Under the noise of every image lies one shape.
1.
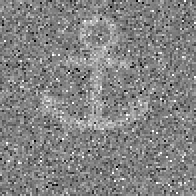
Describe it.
light anchor
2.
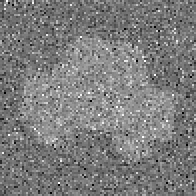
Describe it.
light car
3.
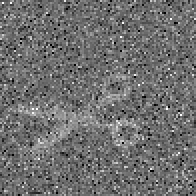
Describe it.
light pair of scissors
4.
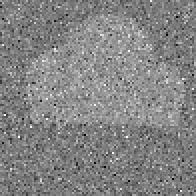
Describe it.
light cloud
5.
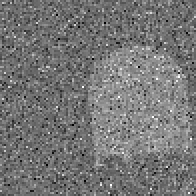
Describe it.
light ghost
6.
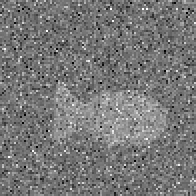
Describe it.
light fish
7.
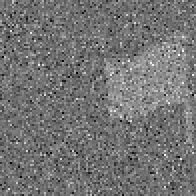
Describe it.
light flag
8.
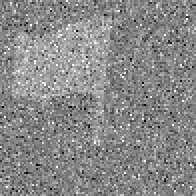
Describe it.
light flag
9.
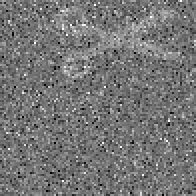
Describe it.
light pair of scissors
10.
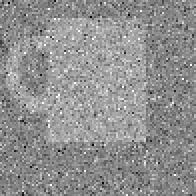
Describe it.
light cup
